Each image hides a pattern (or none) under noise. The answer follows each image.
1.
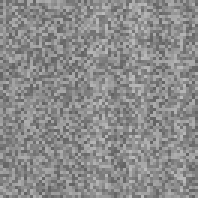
bands of columns
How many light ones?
3
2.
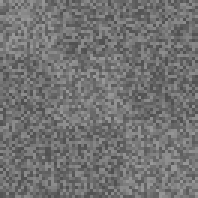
blocks along the diagonal
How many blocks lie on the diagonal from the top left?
3
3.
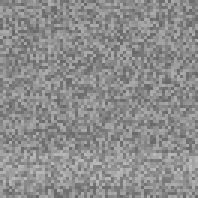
one band of rows
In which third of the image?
bottom
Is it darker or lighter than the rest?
lighter
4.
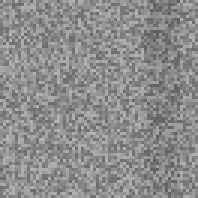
one band of columns
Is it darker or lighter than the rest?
darker
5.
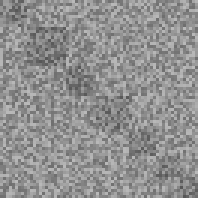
blocks along the diagonal
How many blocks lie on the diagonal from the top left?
7
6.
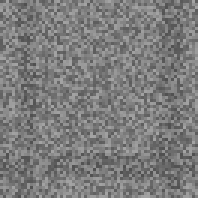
bands of rows crossing bands of columns
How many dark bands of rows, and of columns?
1 and 2
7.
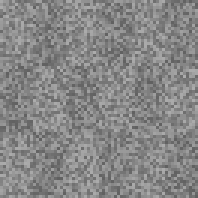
a checkerboard
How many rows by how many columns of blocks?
3 by 6
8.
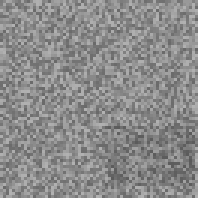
one block
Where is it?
bottom right
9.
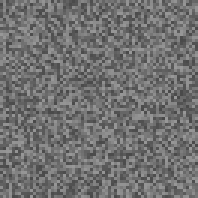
only noise
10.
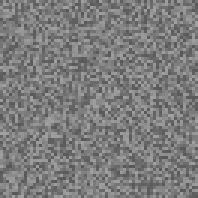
only noise
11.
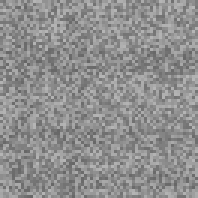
bands of rows crossing bands of columns
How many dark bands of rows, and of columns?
3 and 2
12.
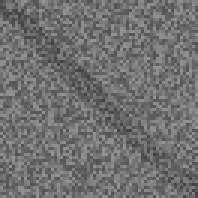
a diagonal band
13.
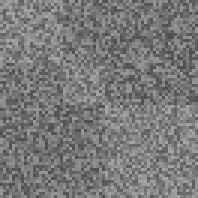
blocks along the diagonal
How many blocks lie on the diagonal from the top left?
3
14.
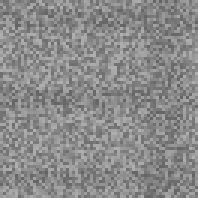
bands of rows crossing bands of columns
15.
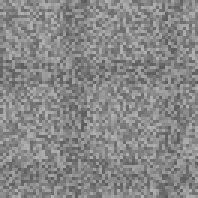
bands of rows crossing bands of columns
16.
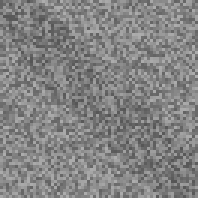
a diagonal band
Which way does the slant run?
top left to bottom right
